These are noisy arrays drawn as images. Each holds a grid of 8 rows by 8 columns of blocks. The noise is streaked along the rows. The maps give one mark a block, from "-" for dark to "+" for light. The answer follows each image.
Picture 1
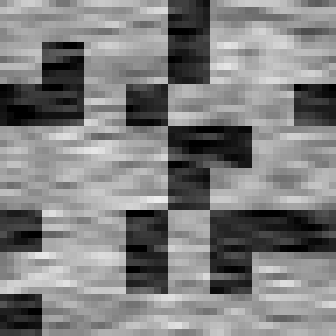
+ + + + - + + +
+ - + + - + + +
- - + - + + + -
+ + + + - - + +
+ + + + - + + +
- + + - + - - -
+ + + - + - + +
- + + + + + + +
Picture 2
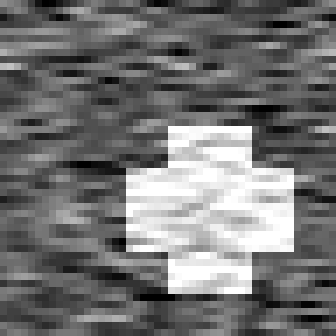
- - - - - - - -
- - - - - - - -
- - - - - - - -
- - - - + + - -
- - - + + + + -
- - - + + + + -
- - - - + + - -
- - - - - - - -
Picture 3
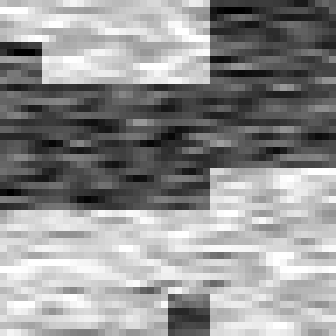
+ + + + + - - -
- + + + + - - -
- - - - - - - -
- - - - - - - -
- - - - - + + +
+ + + + + + + +
+ + + + + + + +
+ + + + - + + +
